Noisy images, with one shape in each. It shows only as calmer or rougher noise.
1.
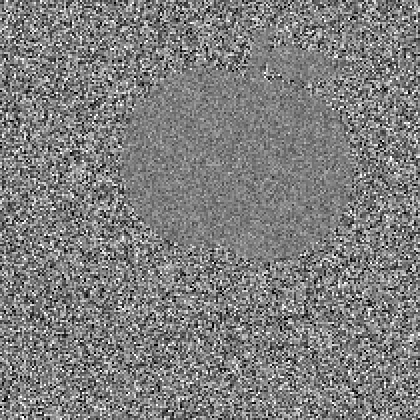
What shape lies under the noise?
apple
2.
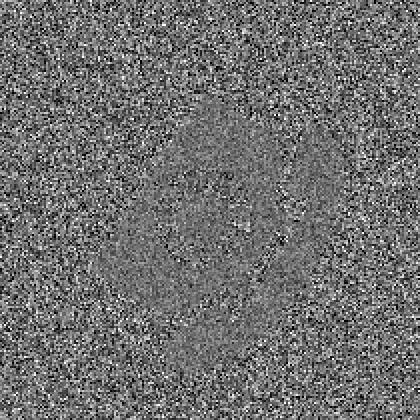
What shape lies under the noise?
telephone
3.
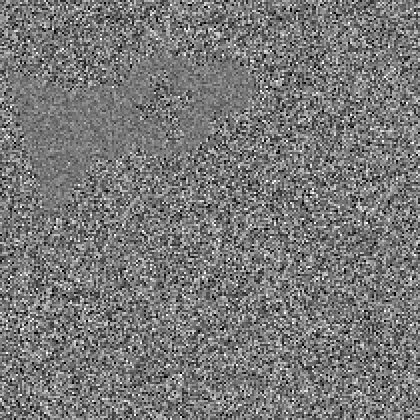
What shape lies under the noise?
chess bishop
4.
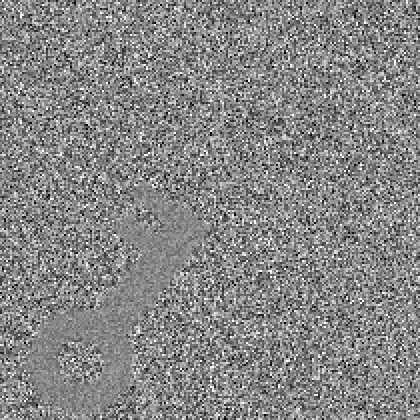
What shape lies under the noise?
key
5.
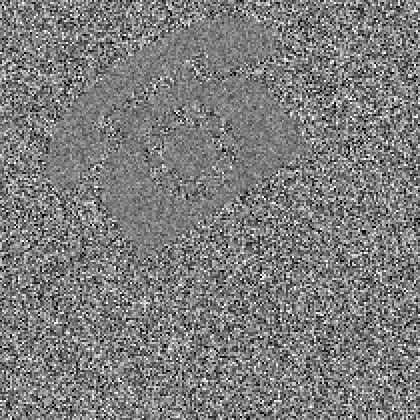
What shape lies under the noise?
telephone
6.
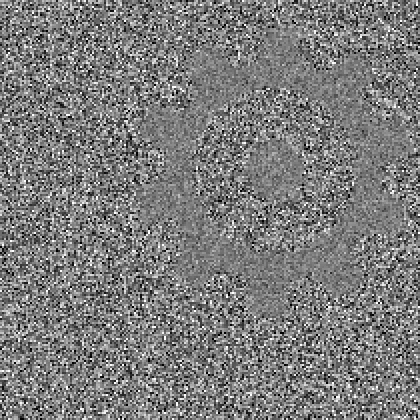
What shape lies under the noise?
gear
